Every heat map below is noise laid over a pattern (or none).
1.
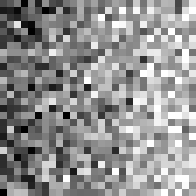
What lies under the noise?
a smooth slope
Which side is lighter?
right
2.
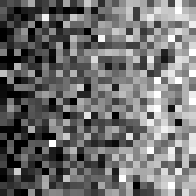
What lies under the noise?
a smooth slope
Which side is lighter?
right
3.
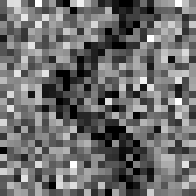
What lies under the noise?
a wavy band
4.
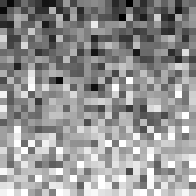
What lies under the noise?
a smooth slope
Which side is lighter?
bottom
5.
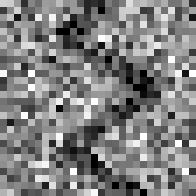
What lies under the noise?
a wavy band
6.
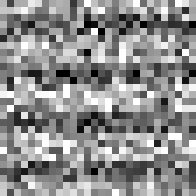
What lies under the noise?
horizontal stripes
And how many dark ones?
4
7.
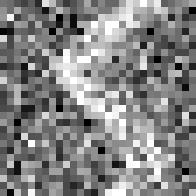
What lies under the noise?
a wavy band
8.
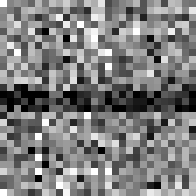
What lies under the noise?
one horizontal stripe
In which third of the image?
middle
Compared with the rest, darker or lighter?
darker
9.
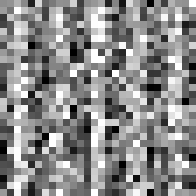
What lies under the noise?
vertical stripes
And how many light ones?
5
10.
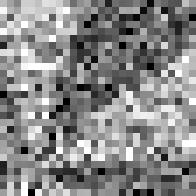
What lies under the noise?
spokes from one point
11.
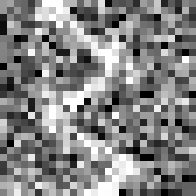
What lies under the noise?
a wavy band
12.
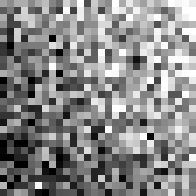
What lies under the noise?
a smooth slope
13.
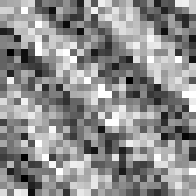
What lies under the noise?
diagonal stripes
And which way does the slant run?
top left to bottom right
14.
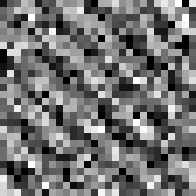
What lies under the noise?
diagonal stripes
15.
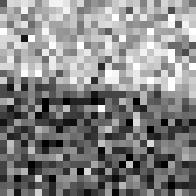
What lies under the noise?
a sharp edge
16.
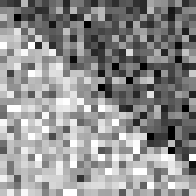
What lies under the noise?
a sharp edge
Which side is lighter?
bottom left
